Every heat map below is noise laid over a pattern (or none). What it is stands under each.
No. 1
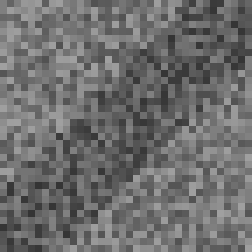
a diagonal band
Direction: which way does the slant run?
bottom left to top right
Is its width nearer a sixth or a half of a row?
a half
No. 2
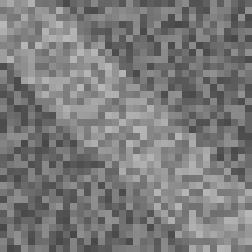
a diagonal band
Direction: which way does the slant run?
top left to bottom right
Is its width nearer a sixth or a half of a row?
a half
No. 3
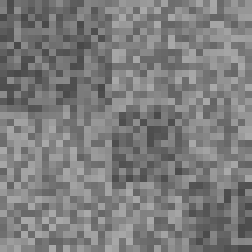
blocks along the diagonal
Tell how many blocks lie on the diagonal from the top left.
3
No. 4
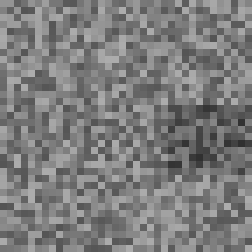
one block
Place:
middle right
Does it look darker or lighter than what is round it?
darker
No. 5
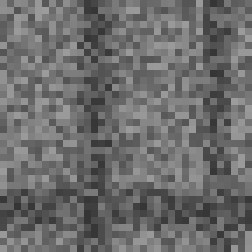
bands of rows crossing bands of columns
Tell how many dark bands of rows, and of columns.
1 and 2
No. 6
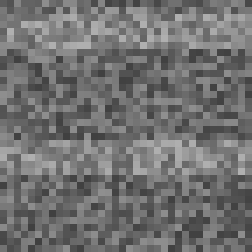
bands of rows
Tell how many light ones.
2
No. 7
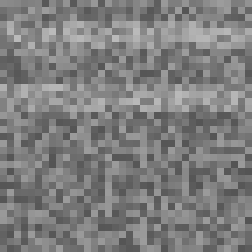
bands of rows
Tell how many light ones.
2
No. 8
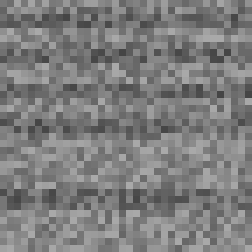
bands of rows
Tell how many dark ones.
5
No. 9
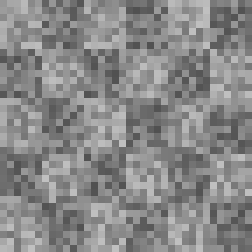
a checkerboard
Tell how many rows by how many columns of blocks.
5 by 6
